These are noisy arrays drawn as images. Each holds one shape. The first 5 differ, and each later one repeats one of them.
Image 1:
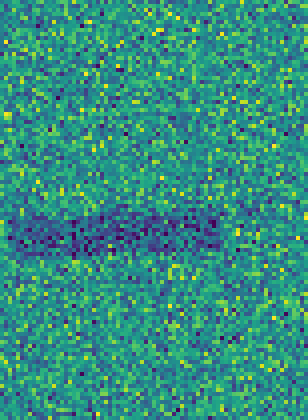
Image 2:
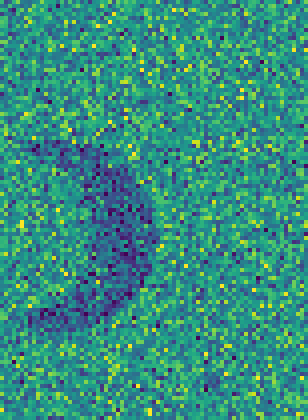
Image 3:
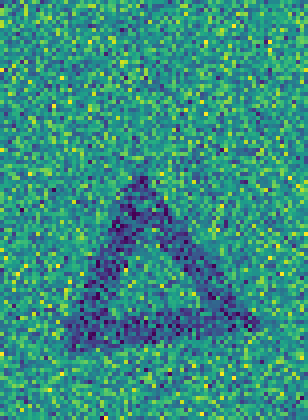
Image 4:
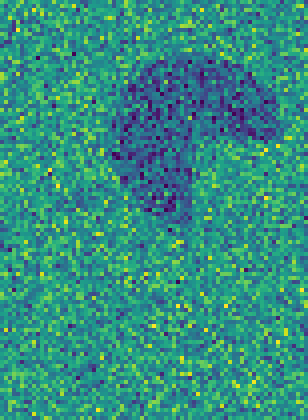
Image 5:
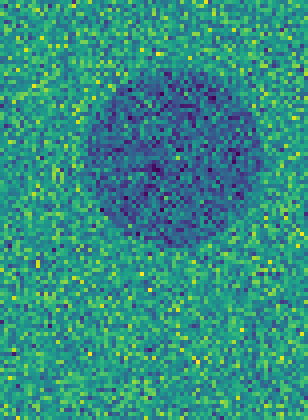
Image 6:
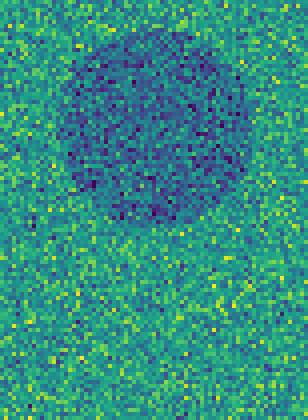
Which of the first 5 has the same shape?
5
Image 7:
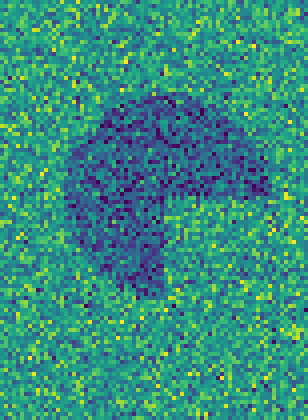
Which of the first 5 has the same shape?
4
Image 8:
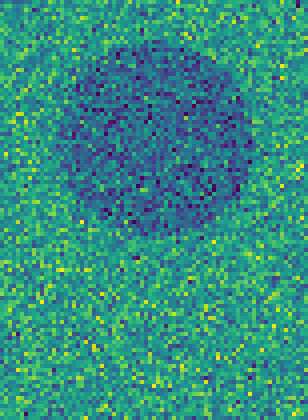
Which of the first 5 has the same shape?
5
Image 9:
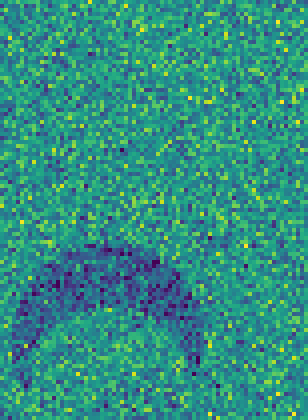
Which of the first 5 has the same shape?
2
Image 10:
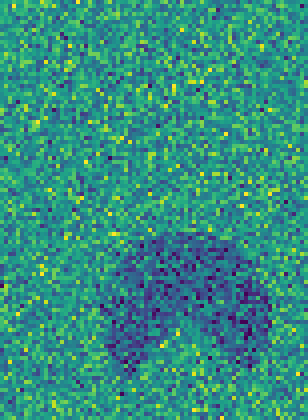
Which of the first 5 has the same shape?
4
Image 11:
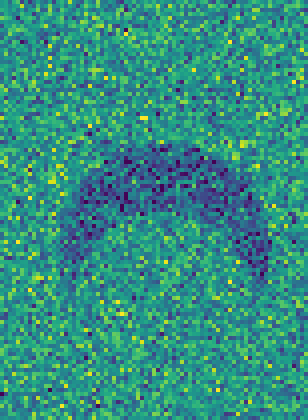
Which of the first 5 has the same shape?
2
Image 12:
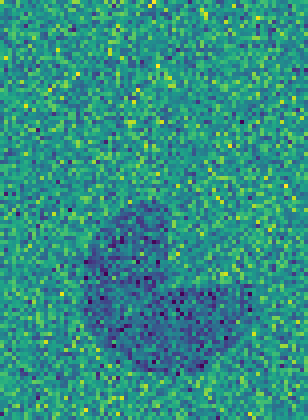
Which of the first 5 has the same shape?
4
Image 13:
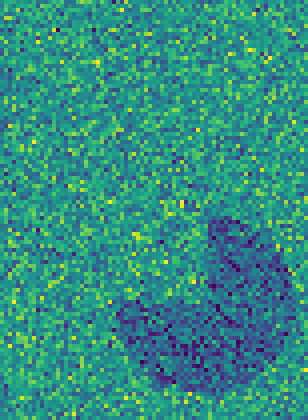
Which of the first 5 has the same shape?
4
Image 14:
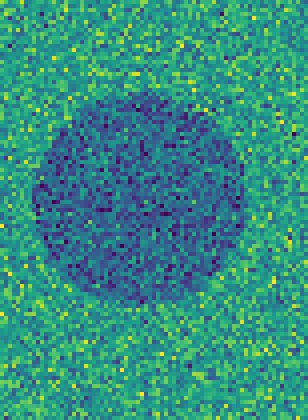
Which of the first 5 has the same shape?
5
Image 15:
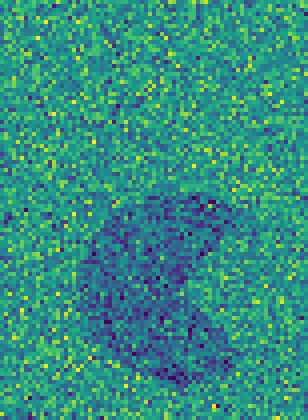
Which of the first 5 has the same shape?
4
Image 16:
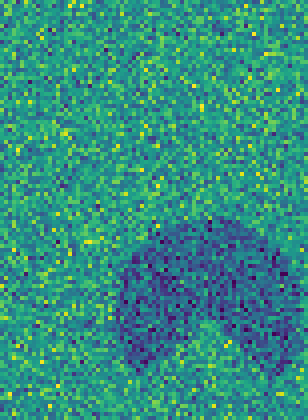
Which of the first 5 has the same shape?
4
